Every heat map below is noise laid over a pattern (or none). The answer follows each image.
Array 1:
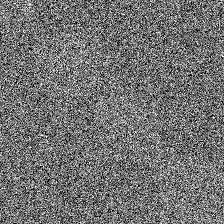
blocks along the diagonal
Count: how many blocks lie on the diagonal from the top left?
4
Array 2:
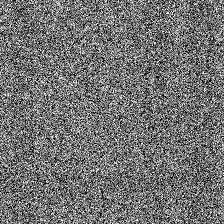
bands of rows crossing bands of columns
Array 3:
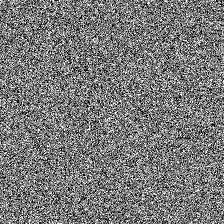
only noise
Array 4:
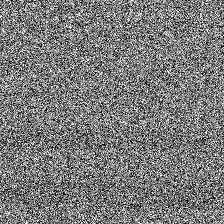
bands of rows
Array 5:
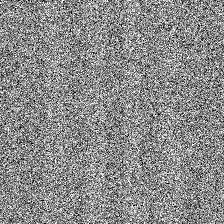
bands of columns
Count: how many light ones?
4
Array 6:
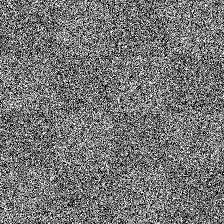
a checkerboard
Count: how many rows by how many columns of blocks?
4 by 4
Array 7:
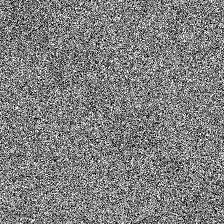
blocks along the diagonal
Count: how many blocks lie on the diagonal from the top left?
6
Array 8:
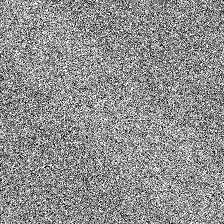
a diagonal band
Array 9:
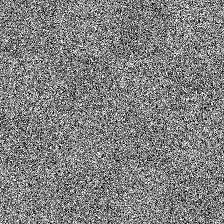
a checkerboard
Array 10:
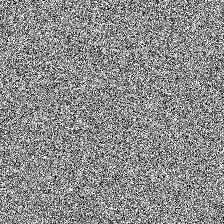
only noise
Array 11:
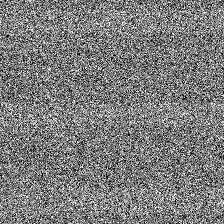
bands of rows
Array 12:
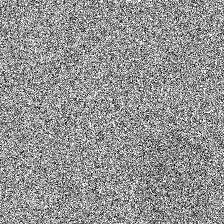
one block
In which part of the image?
bottom right
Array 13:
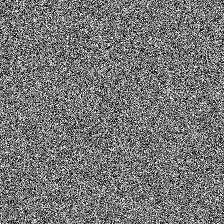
only noise
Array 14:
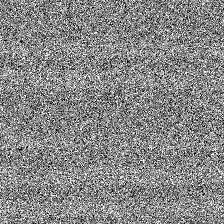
bands of rows
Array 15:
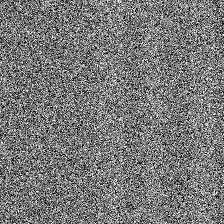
bands of columns
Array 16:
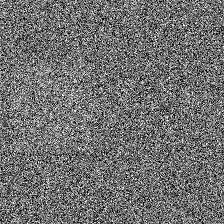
one block
